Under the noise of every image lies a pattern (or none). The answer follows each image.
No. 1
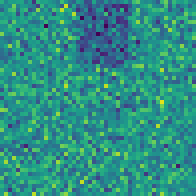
one block
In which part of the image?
top middle
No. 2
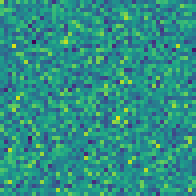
only noise
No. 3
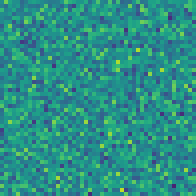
only noise
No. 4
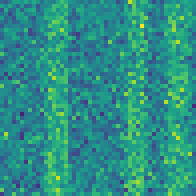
bands of columns
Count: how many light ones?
3
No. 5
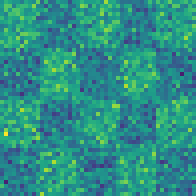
a checkerboard
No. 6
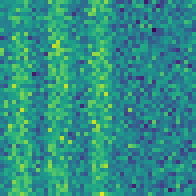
bands of columns
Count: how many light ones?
3
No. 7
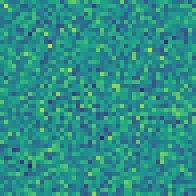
only noise
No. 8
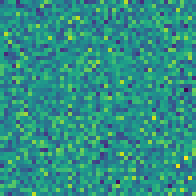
only noise
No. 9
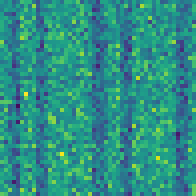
bands of columns
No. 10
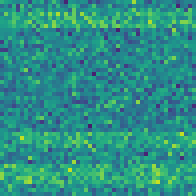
bands of rows
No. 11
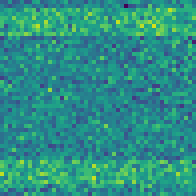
bands of rows
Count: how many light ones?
2
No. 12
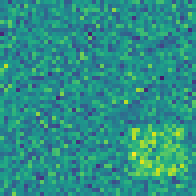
one block
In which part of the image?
bottom right
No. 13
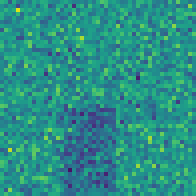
one block
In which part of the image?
bottom middle
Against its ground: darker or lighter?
darker
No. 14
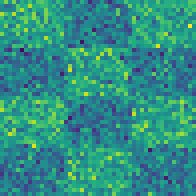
a checkerboard
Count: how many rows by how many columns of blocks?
4 by 3
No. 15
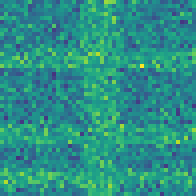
bands of rows crossing bands of columns
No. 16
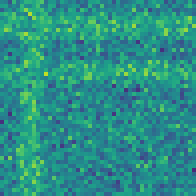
bands of rows crossing bands of columns
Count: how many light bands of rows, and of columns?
2 and 1
